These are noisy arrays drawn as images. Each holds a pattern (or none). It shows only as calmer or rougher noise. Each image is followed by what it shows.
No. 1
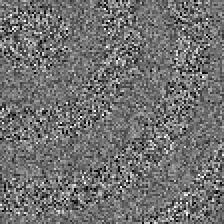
rings round one point
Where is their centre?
top left
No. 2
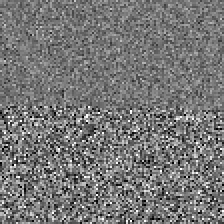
a sharp edge
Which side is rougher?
bottom
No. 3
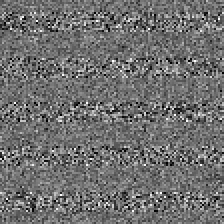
horizontal stripes
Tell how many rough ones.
5
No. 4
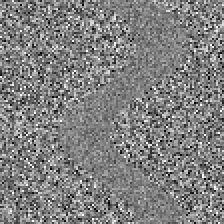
a wavy band
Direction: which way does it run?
top to bottom
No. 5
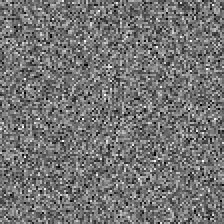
only noise
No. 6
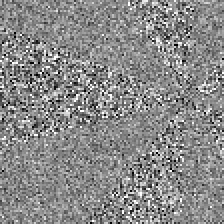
spokes from one point
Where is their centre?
middle right
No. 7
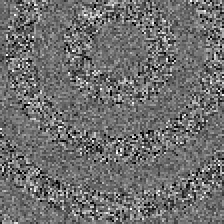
rings round one point
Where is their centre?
top middle
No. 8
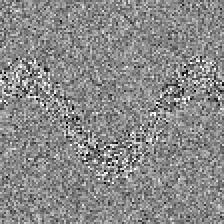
a wavy band
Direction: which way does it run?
left to right
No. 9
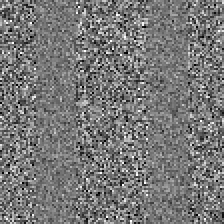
vertical stripes
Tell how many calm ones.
2
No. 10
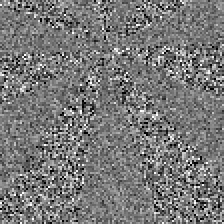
spokes from one point
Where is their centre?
top middle
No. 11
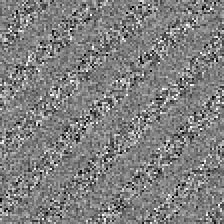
diagonal stripes
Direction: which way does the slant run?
bottom left to top right
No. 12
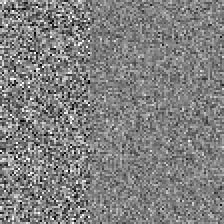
a sharp edge
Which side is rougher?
left
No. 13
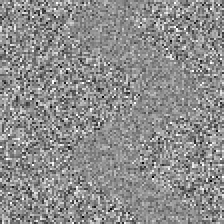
a wavy band
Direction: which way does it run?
top to bottom
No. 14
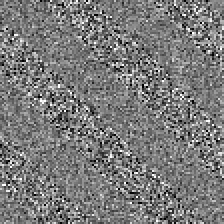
diagonal stripes
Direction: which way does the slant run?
top left to bottom right
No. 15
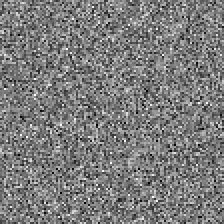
only noise
